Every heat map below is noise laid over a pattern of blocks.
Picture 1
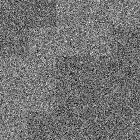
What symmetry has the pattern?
mirrored about the diagonal from the top left
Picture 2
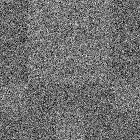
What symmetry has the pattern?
left and right mirror each other
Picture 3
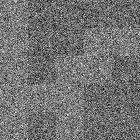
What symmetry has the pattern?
no symmetry
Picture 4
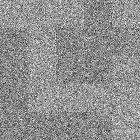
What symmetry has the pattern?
mirrored about the diagonal from the bottom left
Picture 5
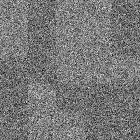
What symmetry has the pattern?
no symmetry
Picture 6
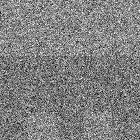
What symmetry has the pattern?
left and right mirror each other
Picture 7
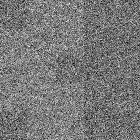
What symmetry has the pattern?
top and bottom mirror each other
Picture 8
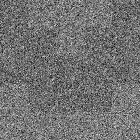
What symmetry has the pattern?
left and right mirror each other
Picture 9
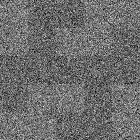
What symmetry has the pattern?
the same after a half turn
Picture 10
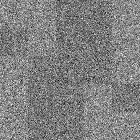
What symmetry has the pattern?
the same after a half turn
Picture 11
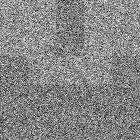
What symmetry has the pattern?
left and right mirror each other
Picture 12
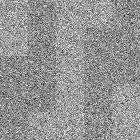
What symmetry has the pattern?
the same after a half turn
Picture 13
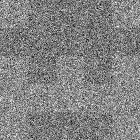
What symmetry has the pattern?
left and right mirror each other
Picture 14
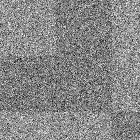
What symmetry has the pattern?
mirrored about the diagonal from the top left
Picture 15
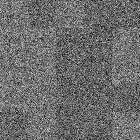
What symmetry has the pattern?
no symmetry
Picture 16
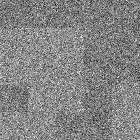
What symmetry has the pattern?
no symmetry
